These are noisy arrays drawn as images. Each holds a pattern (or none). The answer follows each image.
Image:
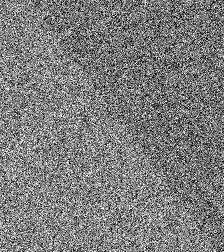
a sharp edge
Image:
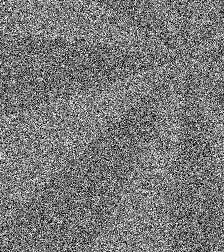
spokes from one point
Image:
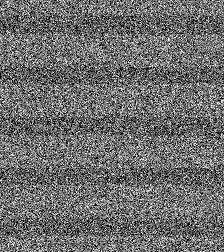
horizontal stripes
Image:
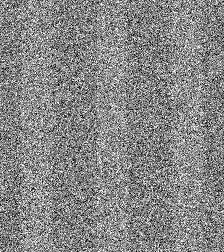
vertical stripes
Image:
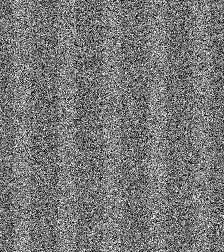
vertical stripes
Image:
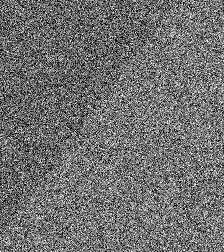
a sharp edge
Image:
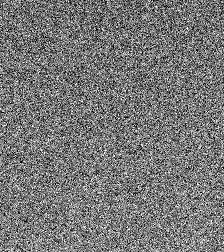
a smooth slope
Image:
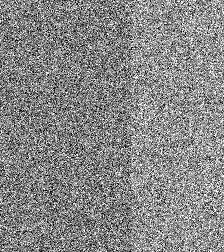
a sharp edge
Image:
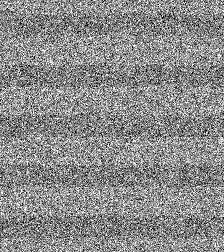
horizontal stripes
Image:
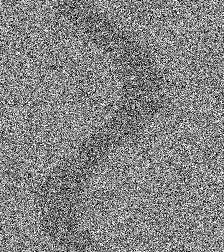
a wavy band
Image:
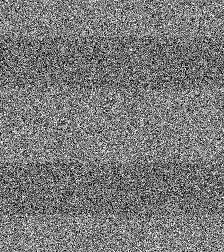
horizontal stripes
